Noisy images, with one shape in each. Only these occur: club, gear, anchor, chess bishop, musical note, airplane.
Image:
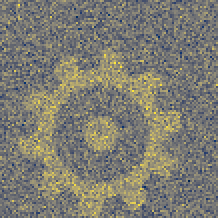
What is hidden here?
light gear
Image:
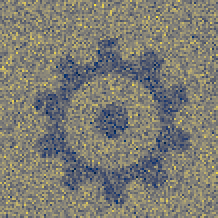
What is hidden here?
dark gear
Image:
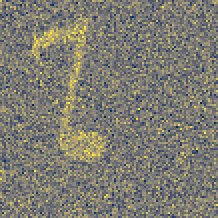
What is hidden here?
light musical note
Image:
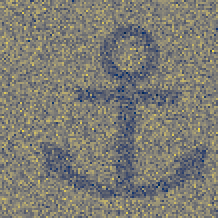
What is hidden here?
dark anchor
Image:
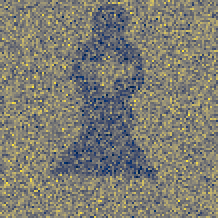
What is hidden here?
dark chess bishop
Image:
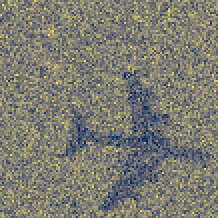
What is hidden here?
dark airplane
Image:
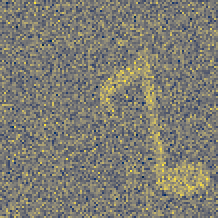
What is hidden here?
light musical note
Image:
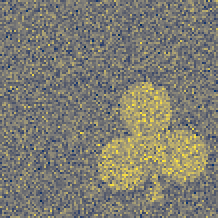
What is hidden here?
light club
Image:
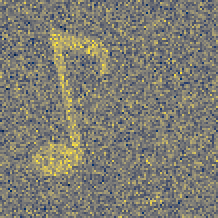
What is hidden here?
light musical note
